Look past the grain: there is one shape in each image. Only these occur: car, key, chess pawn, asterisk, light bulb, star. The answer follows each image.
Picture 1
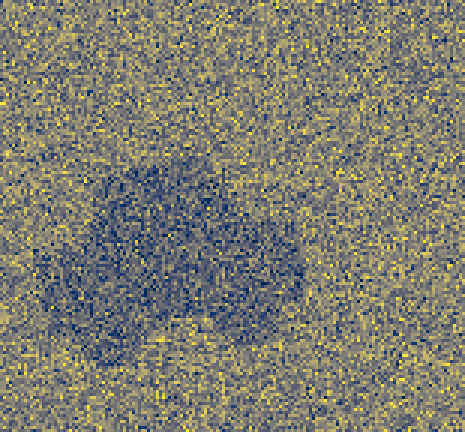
car
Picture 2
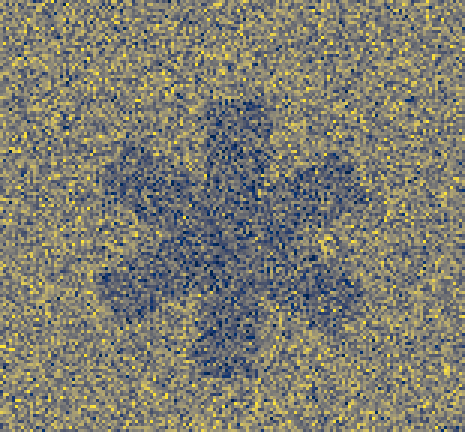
asterisk
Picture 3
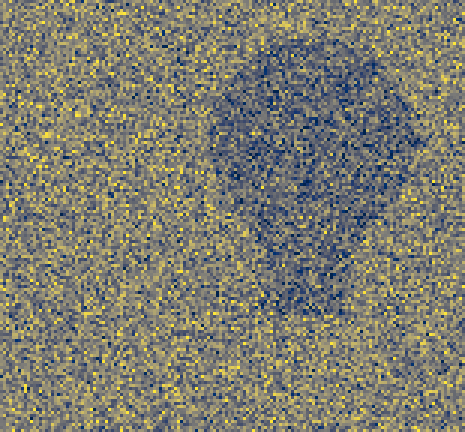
light bulb
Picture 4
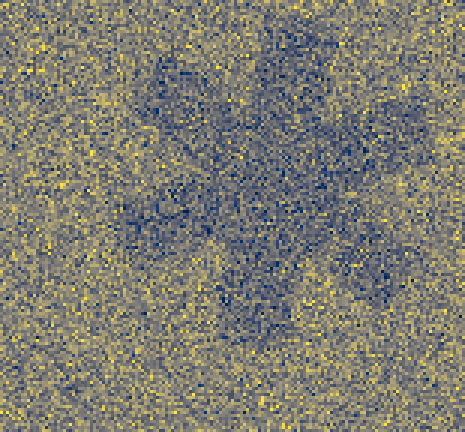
asterisk
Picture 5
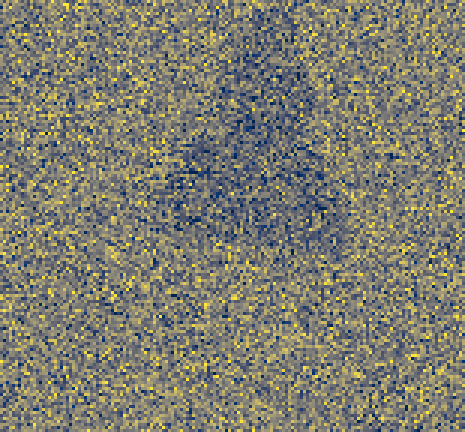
chess pawn
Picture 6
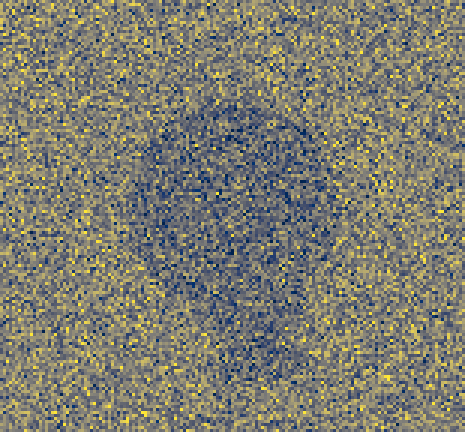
light bulb
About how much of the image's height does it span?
two thirds
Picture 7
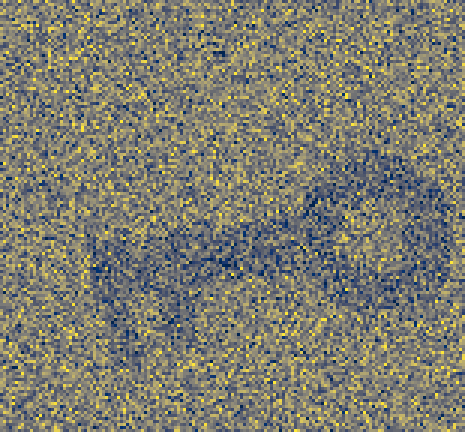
key
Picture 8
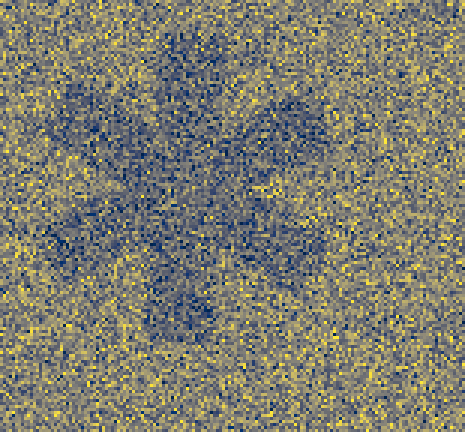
asterisk
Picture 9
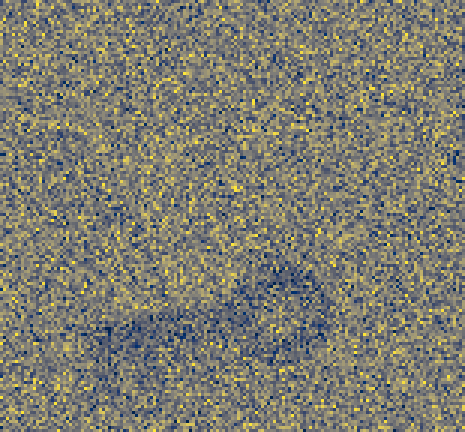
key
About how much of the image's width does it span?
half
